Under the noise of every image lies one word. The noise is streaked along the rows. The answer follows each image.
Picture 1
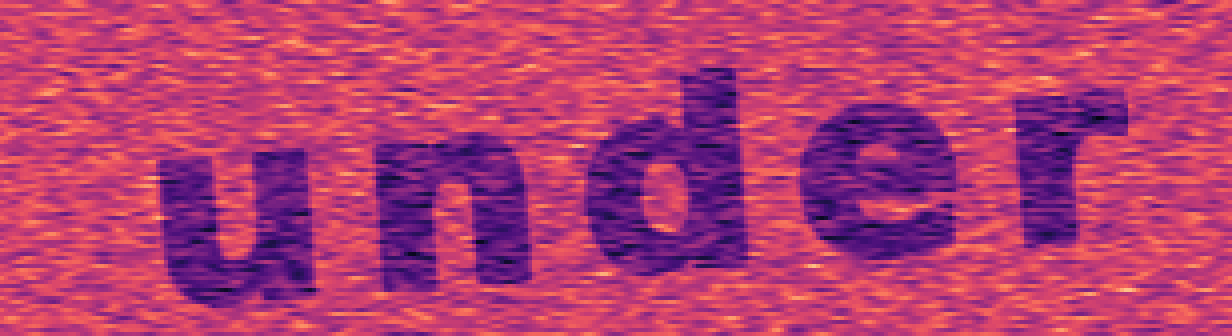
under
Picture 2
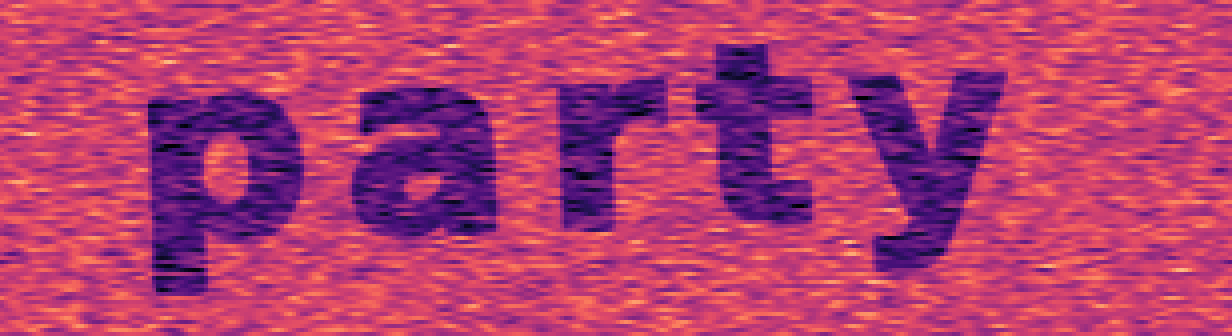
party
